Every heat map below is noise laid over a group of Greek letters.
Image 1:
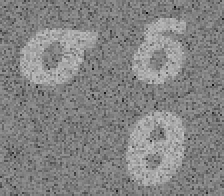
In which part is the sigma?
top left
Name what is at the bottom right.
theta
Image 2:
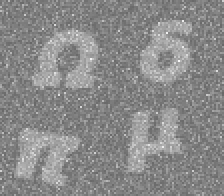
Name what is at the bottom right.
mu
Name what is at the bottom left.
pi
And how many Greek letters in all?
4
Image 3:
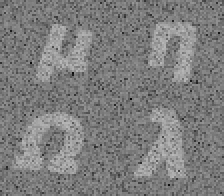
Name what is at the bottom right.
lambda
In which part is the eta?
top right
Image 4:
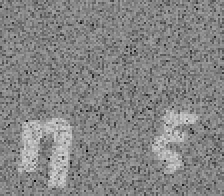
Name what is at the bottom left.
eta
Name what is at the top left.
nothing
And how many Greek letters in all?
2
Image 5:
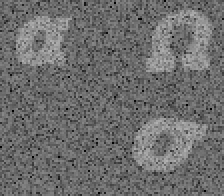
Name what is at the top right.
omega
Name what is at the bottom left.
nothing
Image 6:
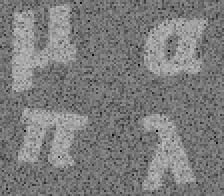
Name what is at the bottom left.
pi
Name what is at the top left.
mu
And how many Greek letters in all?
4
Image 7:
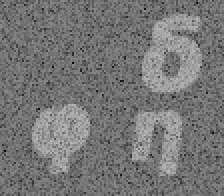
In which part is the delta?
top right
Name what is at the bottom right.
eta
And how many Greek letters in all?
3
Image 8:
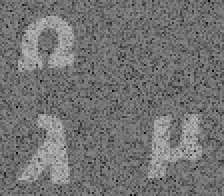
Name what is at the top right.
nothing
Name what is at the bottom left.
lambda
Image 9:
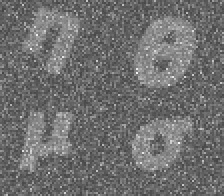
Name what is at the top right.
theta
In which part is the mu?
bottom left
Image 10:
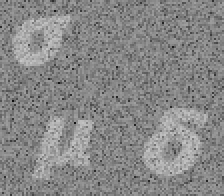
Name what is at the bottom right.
delta
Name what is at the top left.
sigma
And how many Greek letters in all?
3
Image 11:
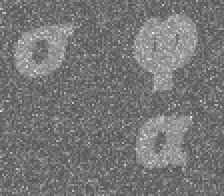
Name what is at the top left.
sigma
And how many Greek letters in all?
3
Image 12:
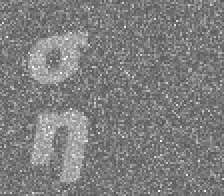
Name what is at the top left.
sigma
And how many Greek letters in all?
2
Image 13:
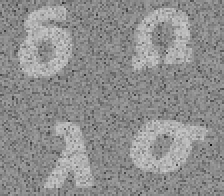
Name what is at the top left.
delta
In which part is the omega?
top right
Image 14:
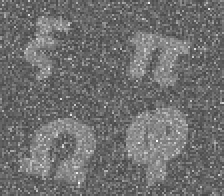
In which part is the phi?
bottom right
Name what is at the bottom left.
omega
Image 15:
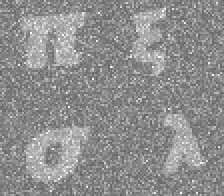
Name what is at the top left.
pi
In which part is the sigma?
bottom left
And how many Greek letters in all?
4
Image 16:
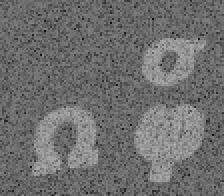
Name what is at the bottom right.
phi
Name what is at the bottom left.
omega
